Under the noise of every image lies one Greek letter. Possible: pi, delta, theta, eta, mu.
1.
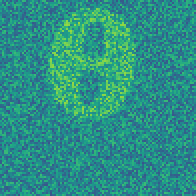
theta
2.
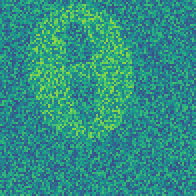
theta
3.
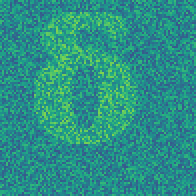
delta
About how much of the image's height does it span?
two thirds
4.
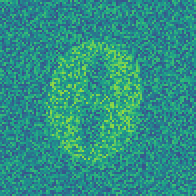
theta
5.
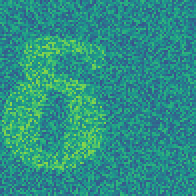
delta
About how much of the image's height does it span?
two thirds
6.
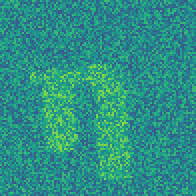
eta
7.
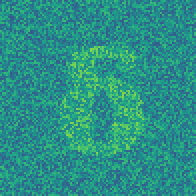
delta
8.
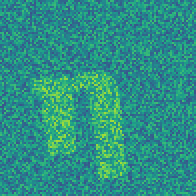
eta
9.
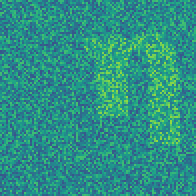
eta
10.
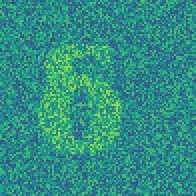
delta
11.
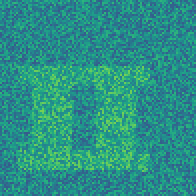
pi
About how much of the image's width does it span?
two thirds
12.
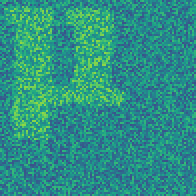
mu
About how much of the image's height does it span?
two thirds
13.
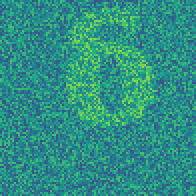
delta
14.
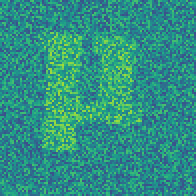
mu
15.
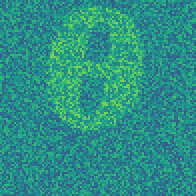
theta
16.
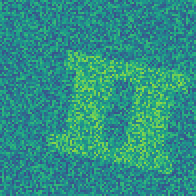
pi
